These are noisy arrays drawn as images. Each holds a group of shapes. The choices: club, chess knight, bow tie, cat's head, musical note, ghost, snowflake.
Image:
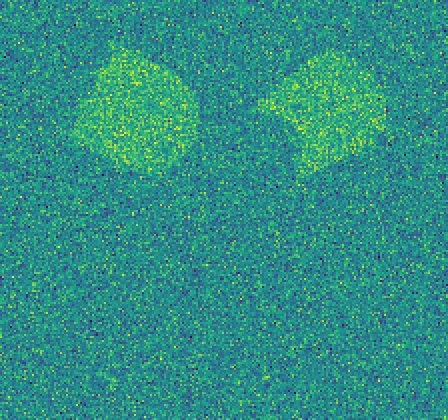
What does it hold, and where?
top left: light ghost; top right: light cat's head
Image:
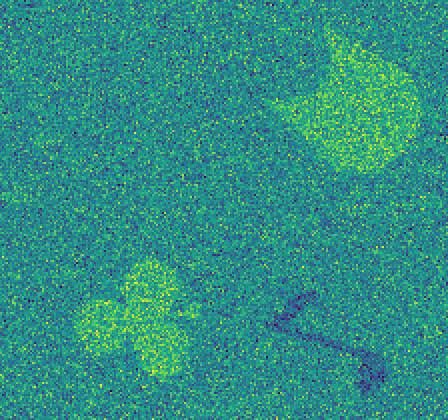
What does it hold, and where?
top right: light cat's head; bottom left: light club; bottom right: dark musical note
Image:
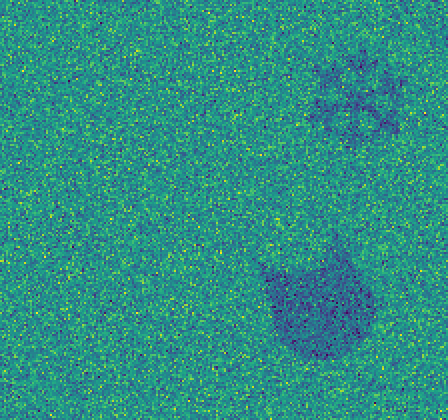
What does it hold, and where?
top right: dark snowflake; bottom right: dark cat's head
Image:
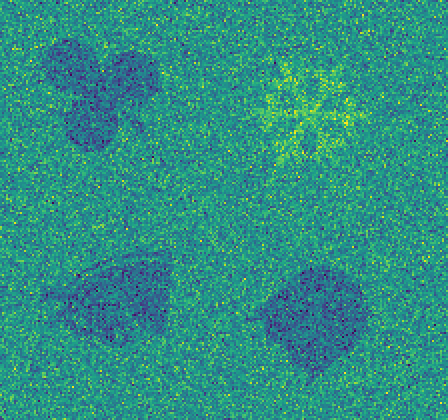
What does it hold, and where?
top left: dark club; top right: light snowflake; bottom left: dark chess knight; bottom right: dark ghost
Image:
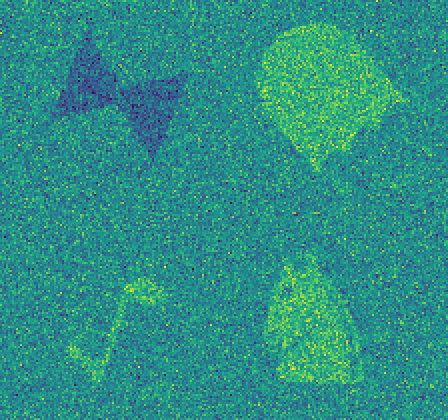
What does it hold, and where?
top left: dark bow tie; top right: light ghost; bottom left: light musical note; bottom right: light chess knight
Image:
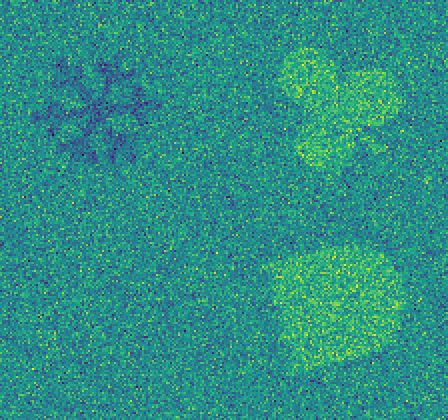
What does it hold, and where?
top left: dark snowflake; top right: light club; bottom right: light ghost
